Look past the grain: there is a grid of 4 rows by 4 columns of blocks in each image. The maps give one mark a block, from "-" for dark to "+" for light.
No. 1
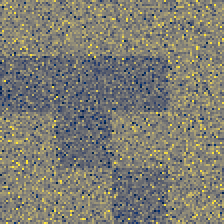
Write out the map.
++++
---+
+-++
++-+
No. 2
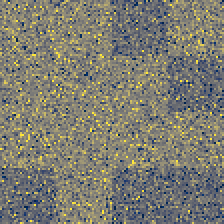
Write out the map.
++-+
+++-
++++
-+--
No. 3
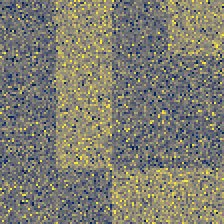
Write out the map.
-+-+
-+--
-+--
--++
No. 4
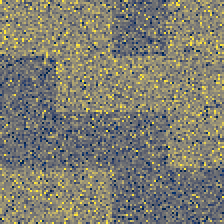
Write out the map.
++-+
-+++
---+
++--
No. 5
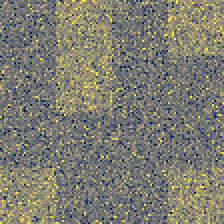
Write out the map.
-+-+
-+--
----
+--+
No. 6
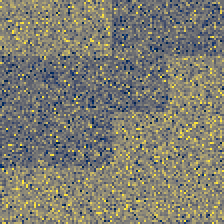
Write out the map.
++--
---+
--++
++++
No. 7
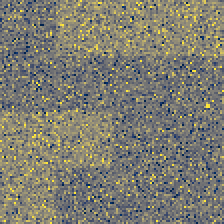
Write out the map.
-+++
----
++--
+---
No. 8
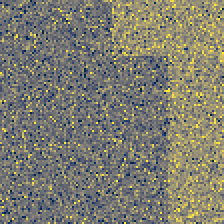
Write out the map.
--++
---+
---+
---+
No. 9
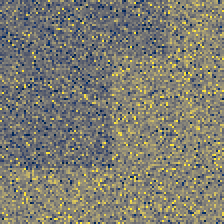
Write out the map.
---+
--++
--++
++++
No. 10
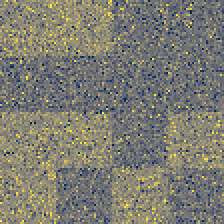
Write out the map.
++--
----
++-+
+-+-
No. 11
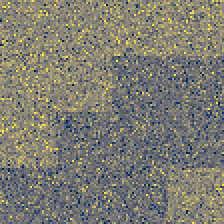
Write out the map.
++++
++--
+---
---+
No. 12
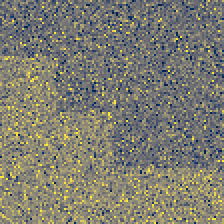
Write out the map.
----
+---
++--
++++
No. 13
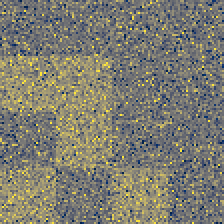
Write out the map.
----
++--
-+--
+-+-
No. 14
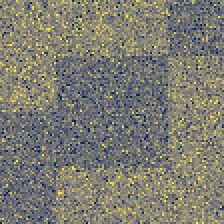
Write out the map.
+++-
+--+
---+
-+++
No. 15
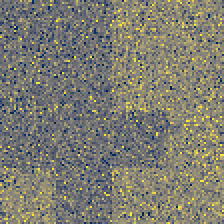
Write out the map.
--++
--++
---+
+-++
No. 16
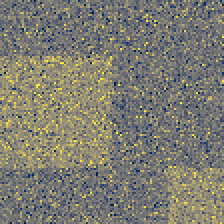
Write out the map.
----
++--
++--
---+
